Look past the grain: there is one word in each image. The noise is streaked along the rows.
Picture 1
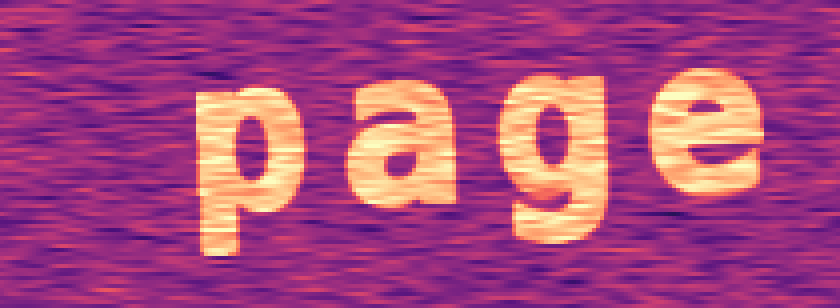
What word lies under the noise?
page
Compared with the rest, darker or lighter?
lighter
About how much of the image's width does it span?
two thirds
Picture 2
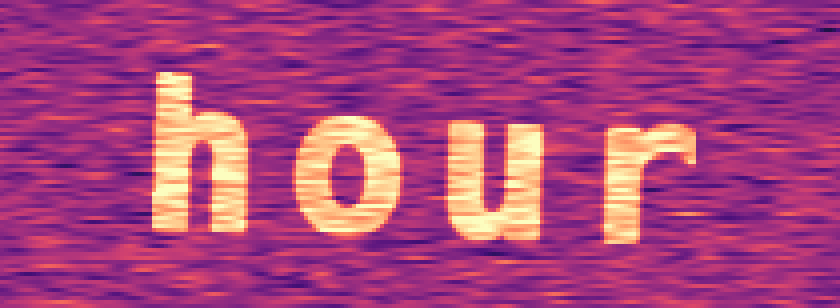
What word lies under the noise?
hour
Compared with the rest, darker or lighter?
lighter
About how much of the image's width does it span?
two thirds
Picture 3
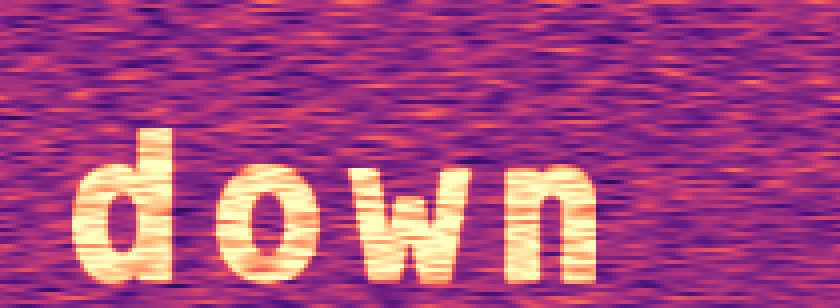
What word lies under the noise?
down
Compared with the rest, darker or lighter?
lighter
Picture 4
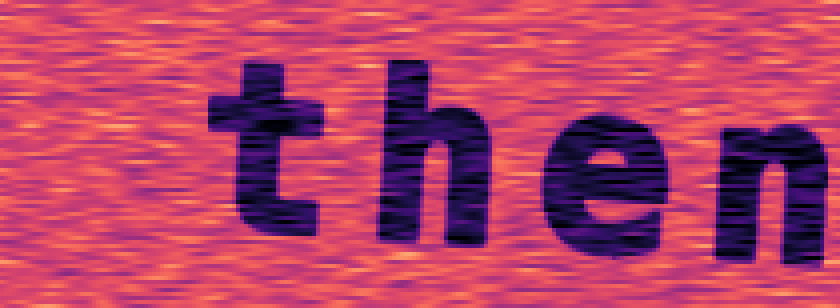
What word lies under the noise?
then
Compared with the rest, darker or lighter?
darker
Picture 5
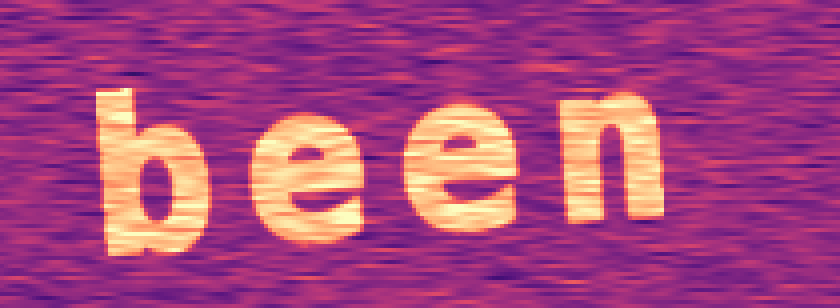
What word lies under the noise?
been
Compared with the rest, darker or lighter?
lighter
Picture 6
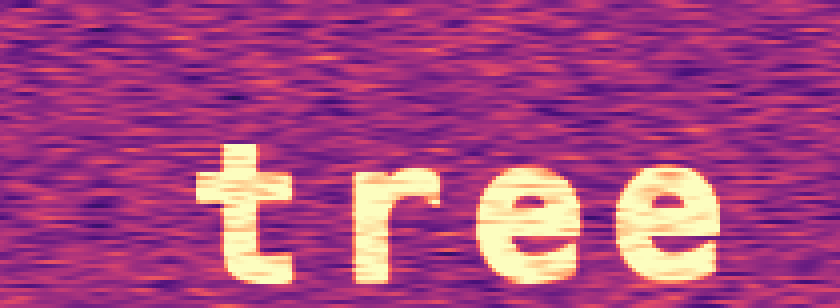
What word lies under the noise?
tree
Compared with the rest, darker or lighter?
lighter
